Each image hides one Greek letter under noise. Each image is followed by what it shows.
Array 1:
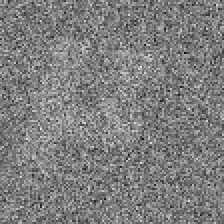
mu
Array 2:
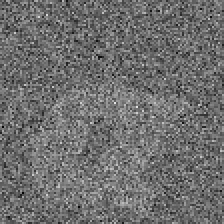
alpha
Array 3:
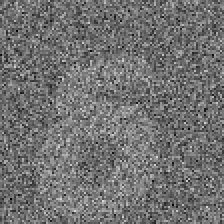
delta
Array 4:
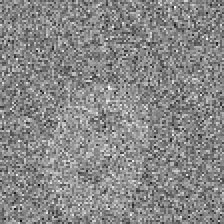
theta
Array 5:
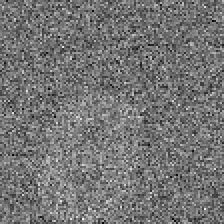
theta
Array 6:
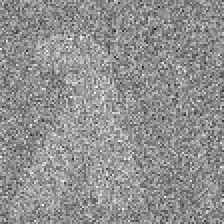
lambda
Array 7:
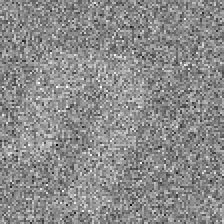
eta
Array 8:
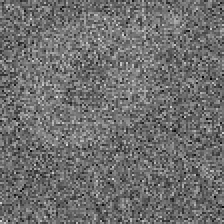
sigma
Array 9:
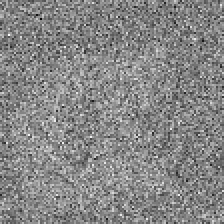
alpha
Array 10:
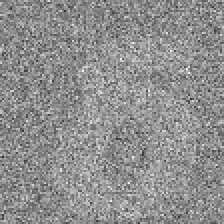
delta
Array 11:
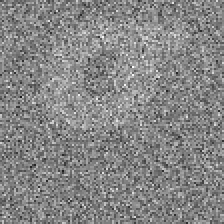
sigma
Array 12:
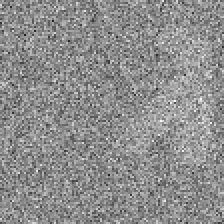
lambda
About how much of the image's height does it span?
two thirds
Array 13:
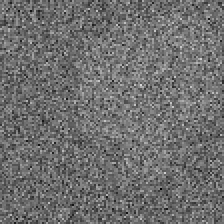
phi
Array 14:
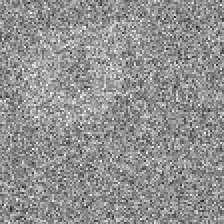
sigma
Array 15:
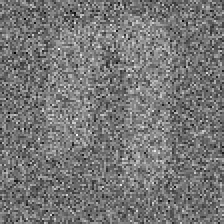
eta
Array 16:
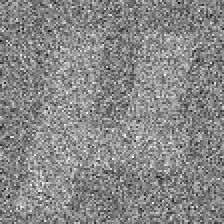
mu
